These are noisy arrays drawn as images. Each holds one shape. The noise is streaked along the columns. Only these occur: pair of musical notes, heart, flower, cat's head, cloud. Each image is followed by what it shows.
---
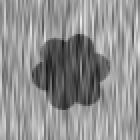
flower
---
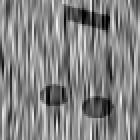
pair of musical notes
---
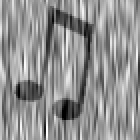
pair of musical notes
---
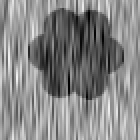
flower
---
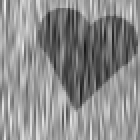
heart
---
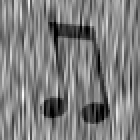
pair of musical notes
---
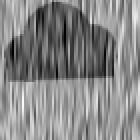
cloud
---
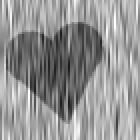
heart
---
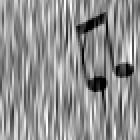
pair of musical notes
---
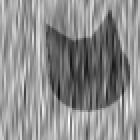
cat's head
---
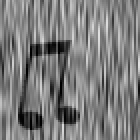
pair of musical notes
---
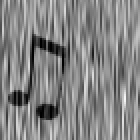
pair of musical notes
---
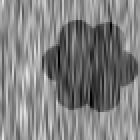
flower
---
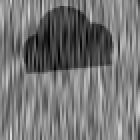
cloud
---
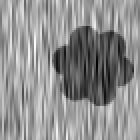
flower
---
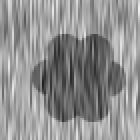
flower
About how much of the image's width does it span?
two thirds
